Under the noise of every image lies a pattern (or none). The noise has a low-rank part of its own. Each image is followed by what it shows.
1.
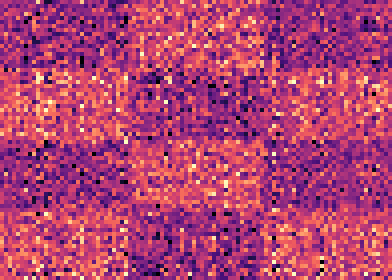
a checkerboard
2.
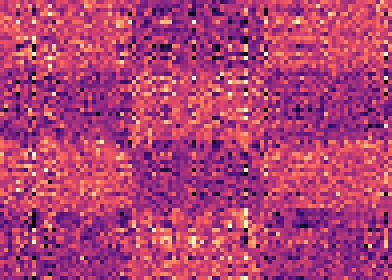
a checkerboard
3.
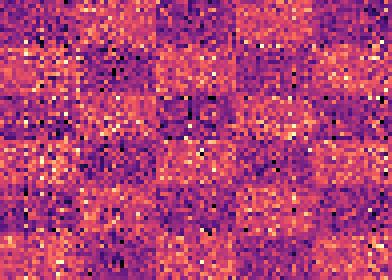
a checkerboard
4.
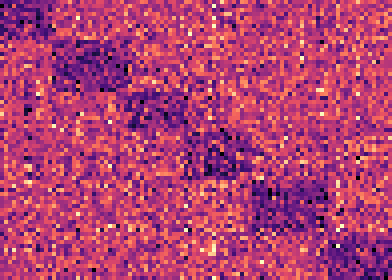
blocks along the diagonal
